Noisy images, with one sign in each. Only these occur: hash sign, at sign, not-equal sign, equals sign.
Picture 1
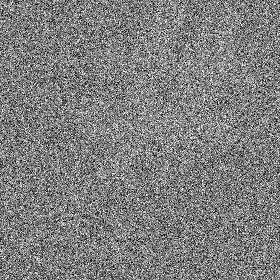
hash sign
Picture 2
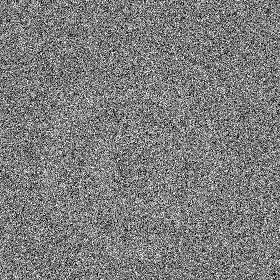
at sign
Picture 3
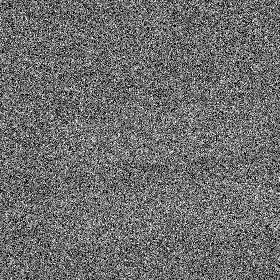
equals sign
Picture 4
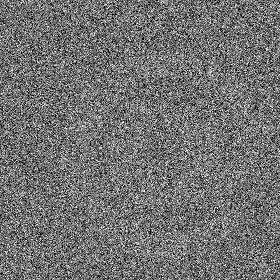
at sign
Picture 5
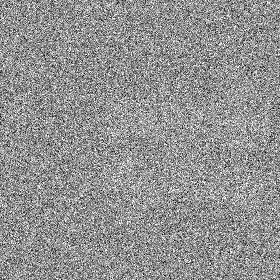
not-equal sign
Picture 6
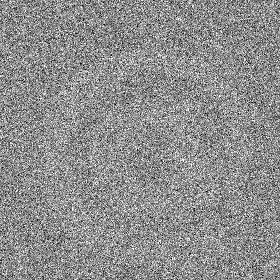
at sign
